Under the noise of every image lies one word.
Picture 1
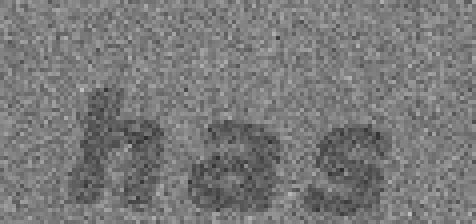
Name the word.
has
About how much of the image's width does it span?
two thirds
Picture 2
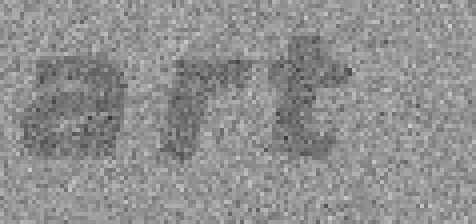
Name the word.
art
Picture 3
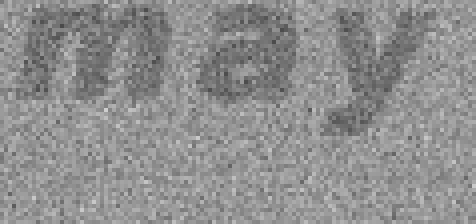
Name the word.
may
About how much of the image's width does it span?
nearly all
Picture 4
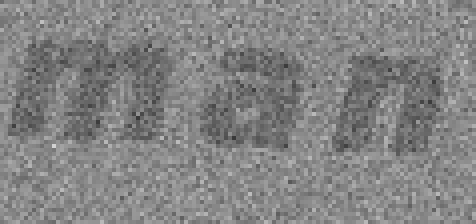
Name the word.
man
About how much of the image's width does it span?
nearly all
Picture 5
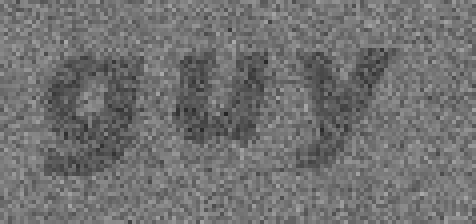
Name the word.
guy
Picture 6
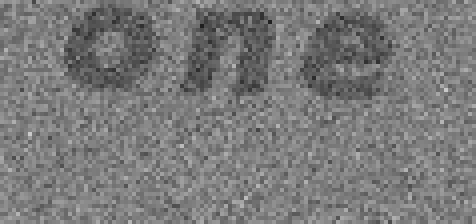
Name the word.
one
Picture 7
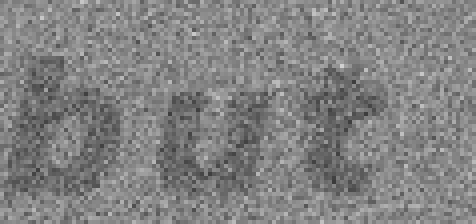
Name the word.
but
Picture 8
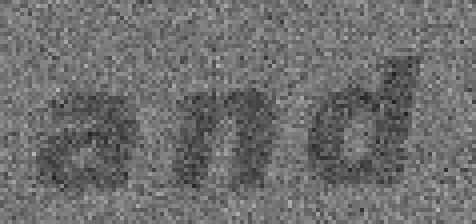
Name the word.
and
